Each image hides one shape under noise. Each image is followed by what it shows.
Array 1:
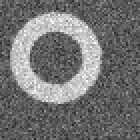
ring
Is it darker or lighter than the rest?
lighter
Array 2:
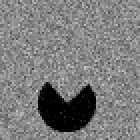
disc with a wedge cut out
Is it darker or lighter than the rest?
darker
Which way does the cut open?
up
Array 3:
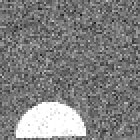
half disc
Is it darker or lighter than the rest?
lighter
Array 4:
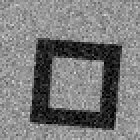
square frame
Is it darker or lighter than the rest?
darker
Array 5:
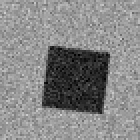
square
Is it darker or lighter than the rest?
darker
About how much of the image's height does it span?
half
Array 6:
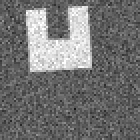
square with a notch
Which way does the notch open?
up
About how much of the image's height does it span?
half
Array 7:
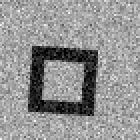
square frame
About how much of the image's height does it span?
half
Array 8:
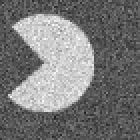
disc with a wedge cut out
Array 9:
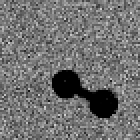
dumbbell
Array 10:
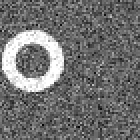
ring
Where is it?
middle left
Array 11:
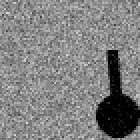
lollipop
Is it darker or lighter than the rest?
darker
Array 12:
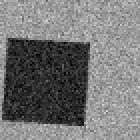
square
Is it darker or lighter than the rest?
darker
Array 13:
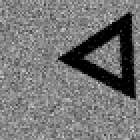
triangle frame
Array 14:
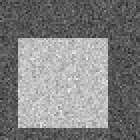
square
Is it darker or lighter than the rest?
lighter
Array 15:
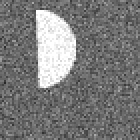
half disc
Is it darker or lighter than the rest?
lighter
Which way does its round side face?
right
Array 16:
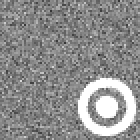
bullseye
